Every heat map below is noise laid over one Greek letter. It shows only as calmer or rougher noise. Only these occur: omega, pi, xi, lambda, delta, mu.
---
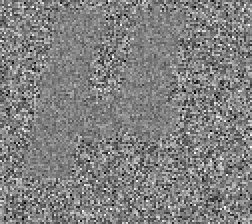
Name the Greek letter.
mu
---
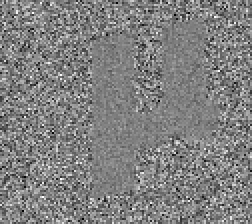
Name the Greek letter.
mu
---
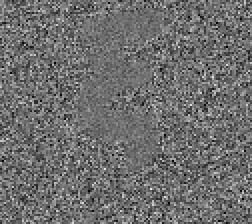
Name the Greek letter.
xi
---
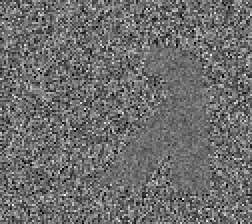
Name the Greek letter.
lambda
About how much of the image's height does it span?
two thirds
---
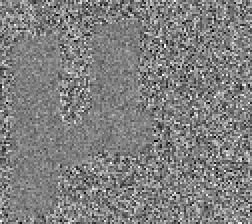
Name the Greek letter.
mu
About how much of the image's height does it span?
nearly all
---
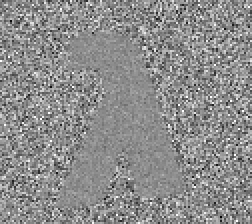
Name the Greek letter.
lambda
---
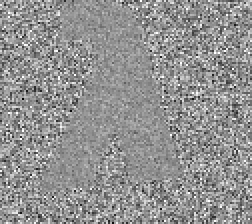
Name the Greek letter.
lambda
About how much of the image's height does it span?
nearly all
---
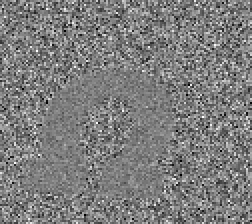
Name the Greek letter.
omega
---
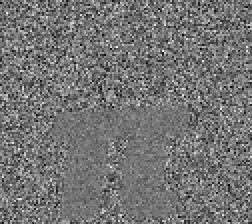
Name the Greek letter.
pi
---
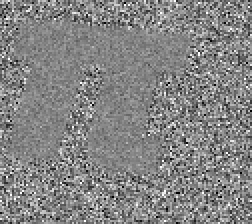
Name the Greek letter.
pi
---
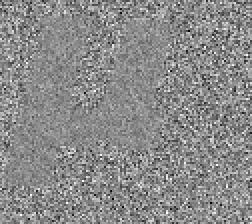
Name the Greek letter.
mu
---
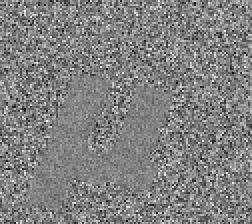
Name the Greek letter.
mu
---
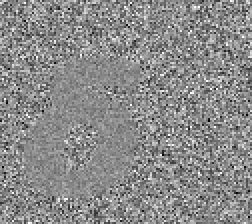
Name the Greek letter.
delta
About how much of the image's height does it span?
two thirds
